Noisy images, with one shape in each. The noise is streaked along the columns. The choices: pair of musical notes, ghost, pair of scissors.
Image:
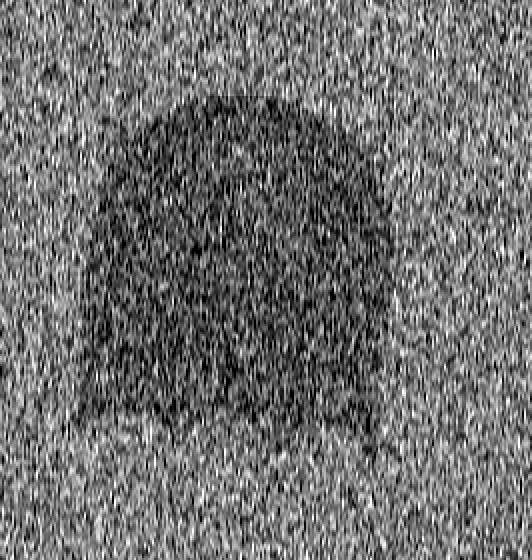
ghost
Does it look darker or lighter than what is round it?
darker
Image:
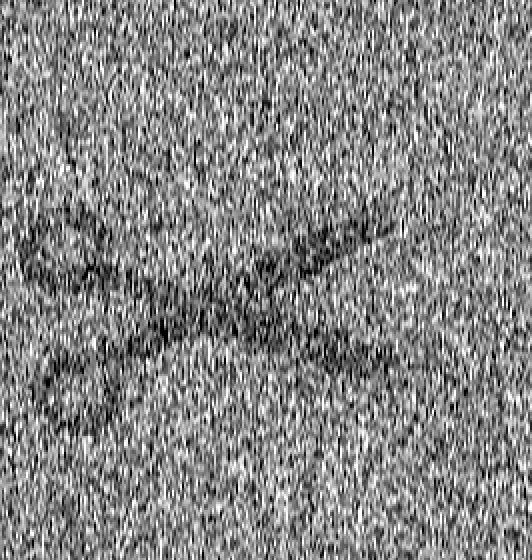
pair of scissors
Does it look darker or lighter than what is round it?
darker
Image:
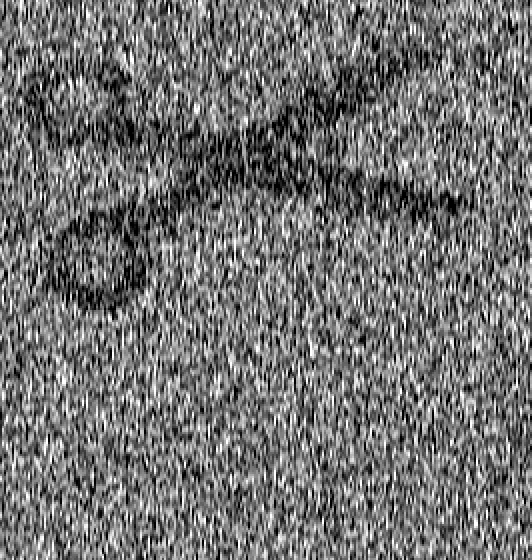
pair of scissors
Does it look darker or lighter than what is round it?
darker
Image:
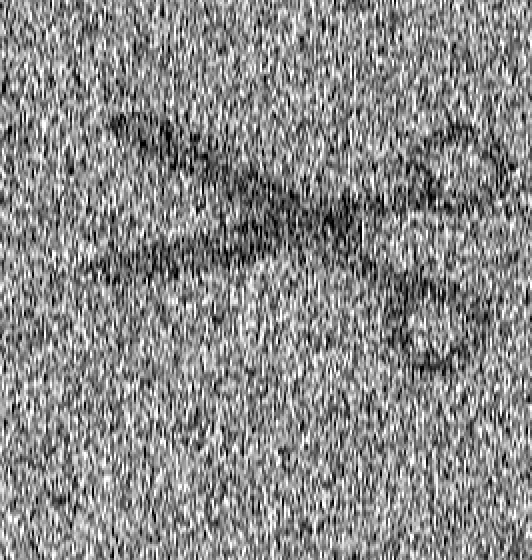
pair of scissors
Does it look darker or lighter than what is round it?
darker
